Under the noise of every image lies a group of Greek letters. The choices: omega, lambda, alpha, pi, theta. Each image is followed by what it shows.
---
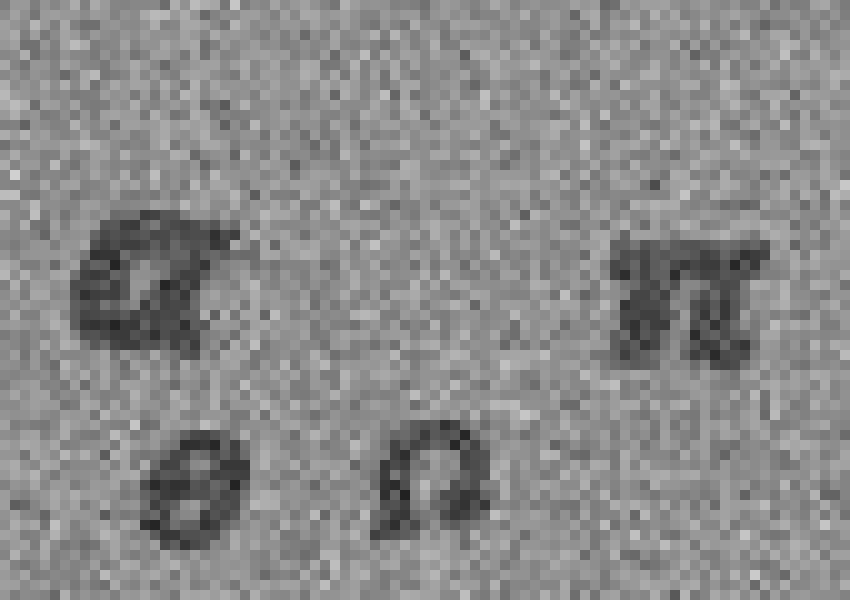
middle left: alpha; middle right: pi; bottom left: theta; bottom middle: omega
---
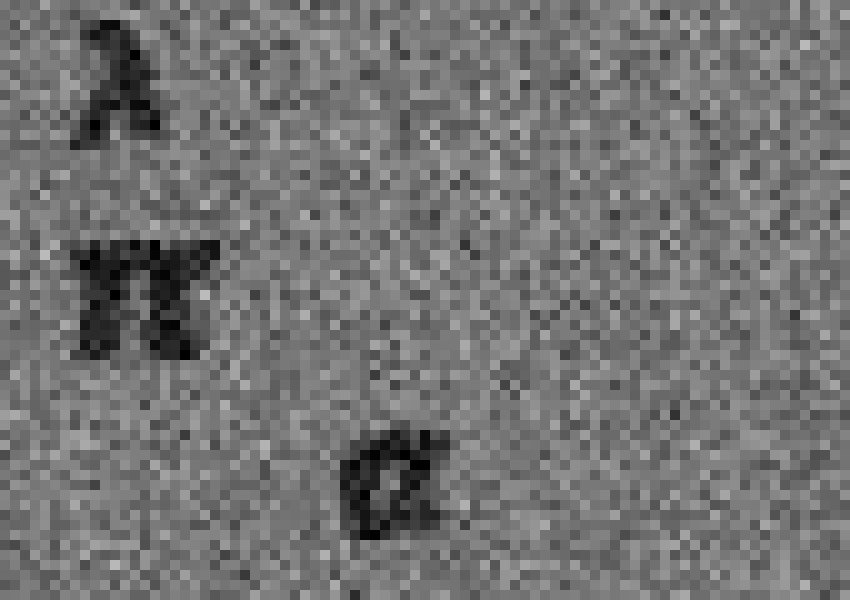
top left: lambda; middle left: pi; bottom middle: alpha
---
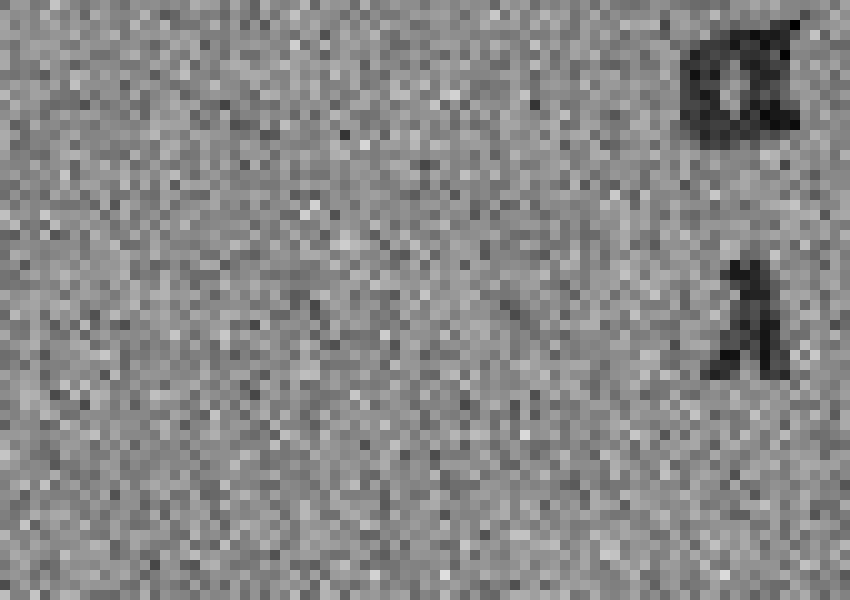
top right: alpha; middle right: lambda
